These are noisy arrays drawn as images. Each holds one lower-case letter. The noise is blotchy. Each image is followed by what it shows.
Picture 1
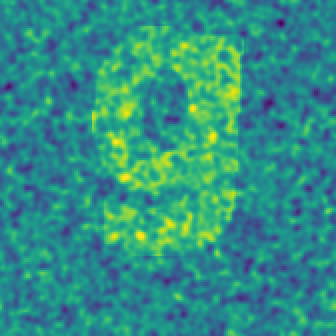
g
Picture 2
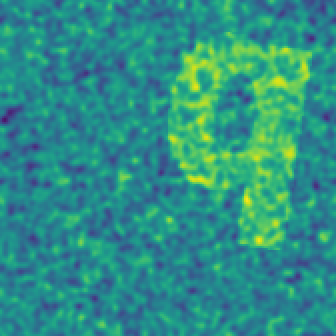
q
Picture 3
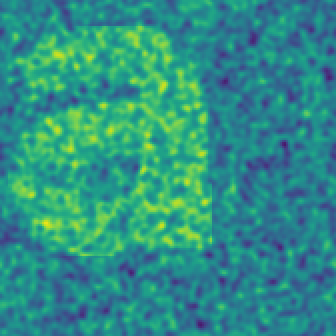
a
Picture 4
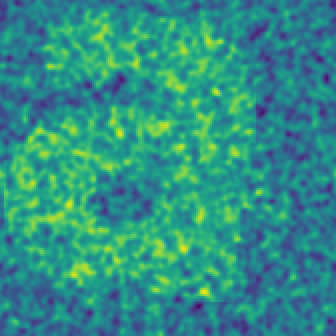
a
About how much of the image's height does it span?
nearly all
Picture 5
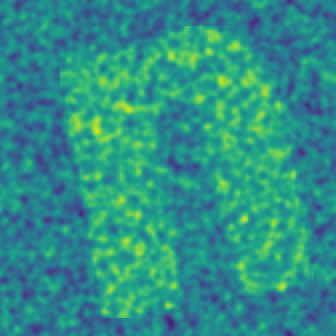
n
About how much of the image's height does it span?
nearly all
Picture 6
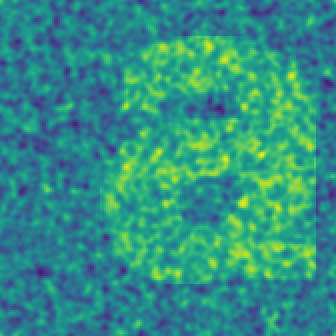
a
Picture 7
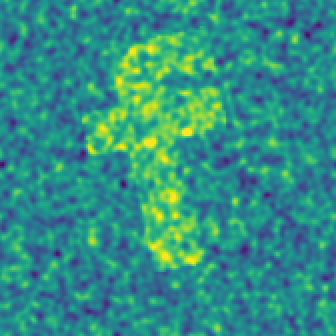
f
